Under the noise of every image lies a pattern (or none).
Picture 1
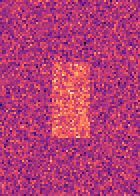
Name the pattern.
one block
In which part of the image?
centre
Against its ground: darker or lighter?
lighter
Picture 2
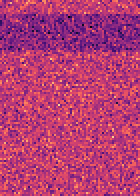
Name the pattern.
one band of rows
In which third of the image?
top
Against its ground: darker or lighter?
darker
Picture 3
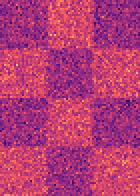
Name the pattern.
a checkerboard
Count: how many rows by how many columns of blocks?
4 by 3
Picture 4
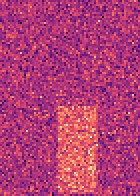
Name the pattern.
one block
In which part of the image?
bottom middle
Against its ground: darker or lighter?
lighter
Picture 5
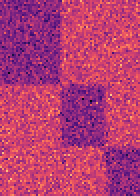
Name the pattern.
blocks along the diagonal
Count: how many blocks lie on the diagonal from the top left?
3
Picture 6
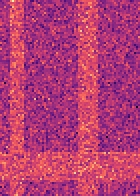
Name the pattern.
bands of rows crossing bands of columns
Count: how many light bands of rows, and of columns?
1 and 2
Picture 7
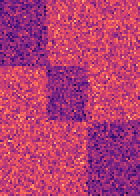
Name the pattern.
blocks along the diagonal
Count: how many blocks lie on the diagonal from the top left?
3
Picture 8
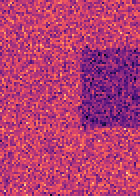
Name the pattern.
one block
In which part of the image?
middle right
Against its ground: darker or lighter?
darker
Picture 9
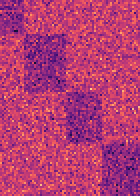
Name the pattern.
blocks along the diagonal
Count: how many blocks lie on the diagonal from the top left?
4
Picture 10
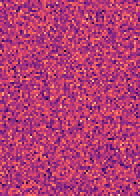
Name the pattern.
only noise
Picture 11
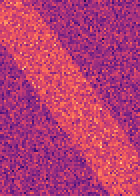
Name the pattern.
a diagonal band
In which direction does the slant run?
top left to bottom right
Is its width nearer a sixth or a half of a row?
a half
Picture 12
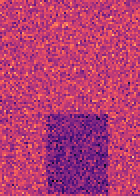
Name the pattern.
one block
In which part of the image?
bottom middle
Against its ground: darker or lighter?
darker
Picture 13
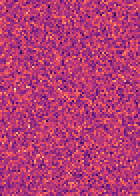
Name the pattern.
only noise
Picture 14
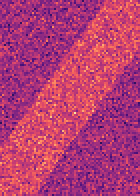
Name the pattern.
a diagonal band
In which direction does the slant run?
bottom left to top right
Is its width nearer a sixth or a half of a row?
a half
